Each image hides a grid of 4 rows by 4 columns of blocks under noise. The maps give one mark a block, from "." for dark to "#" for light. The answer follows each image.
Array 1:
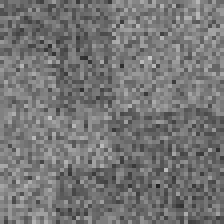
. . # #
# . # #
# # . .
# . . .
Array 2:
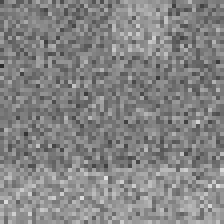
. . # .
. . . .
. . . .
# # # #
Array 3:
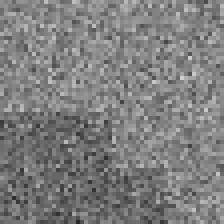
# # # #
# # # #
. . # #
. . . #
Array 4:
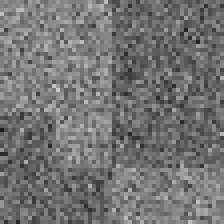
# # . .
# # . .
. # . .
. . # #
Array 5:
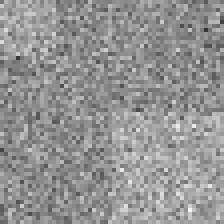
# . . .
. . . .
. . # #
. . # #
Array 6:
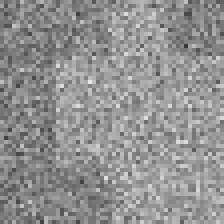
. . # .
. # # #
. # # #
. . # #
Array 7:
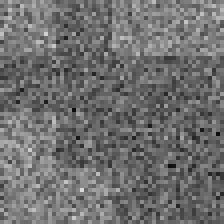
# . # #
. . . .
# . . .
# # . .
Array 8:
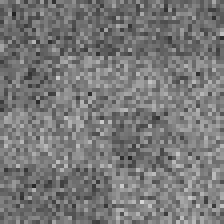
. . . .
. # # #
# # . #
. . # #
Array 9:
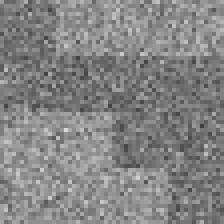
. # # #
. . . .
# # . .
# # # .
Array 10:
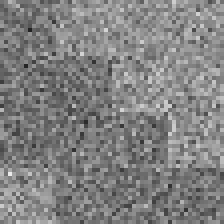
. # # #
. . # #
. . . #
# . . .
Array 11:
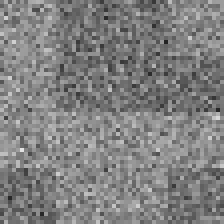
# . . #
# . . .
# # # #
. # # .
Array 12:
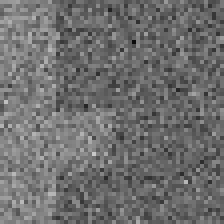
# . . .
# . . .
# # . .
# . . .
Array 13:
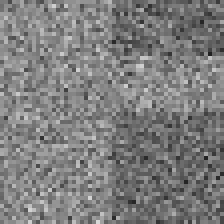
# # . .
# # # #
# # . .
# # . .
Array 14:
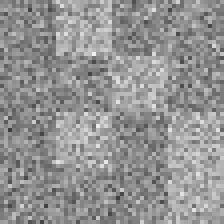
. # . .
. . # .
. # . #
. . . #
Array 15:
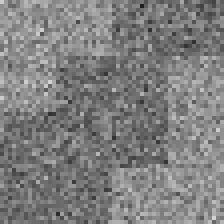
# # . .
# . . #
. . . #
. . # #
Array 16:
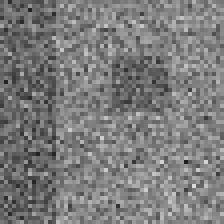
. # # #
. # . #
. # # #
. # # #
